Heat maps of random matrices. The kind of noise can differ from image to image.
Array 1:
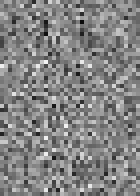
low rank plus noise
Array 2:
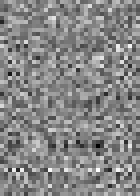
low rank plus noise
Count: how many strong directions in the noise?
three or four
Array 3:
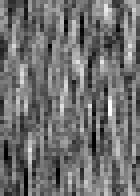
streaked along the columns
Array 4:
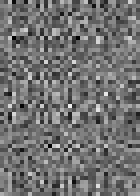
low rank plus noise
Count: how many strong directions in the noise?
one
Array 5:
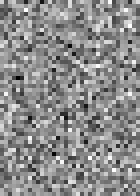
independent entries
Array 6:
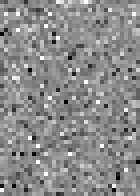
heavy tails
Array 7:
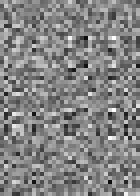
low rank plus noise
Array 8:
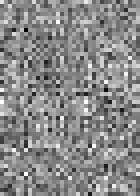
low rank plus noise
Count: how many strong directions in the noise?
three or four
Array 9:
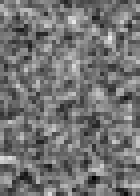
blotchy
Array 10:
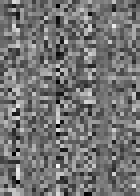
columns of uneven size
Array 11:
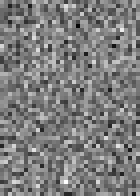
low rank plus noise
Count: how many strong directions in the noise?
five to eight
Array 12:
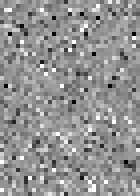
heavy tails
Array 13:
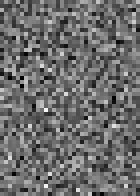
independent entries
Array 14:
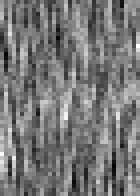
streaked along the columns
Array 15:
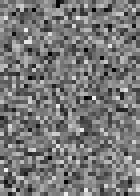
independent entries
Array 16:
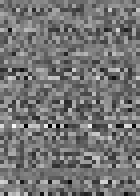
rows of uneven size
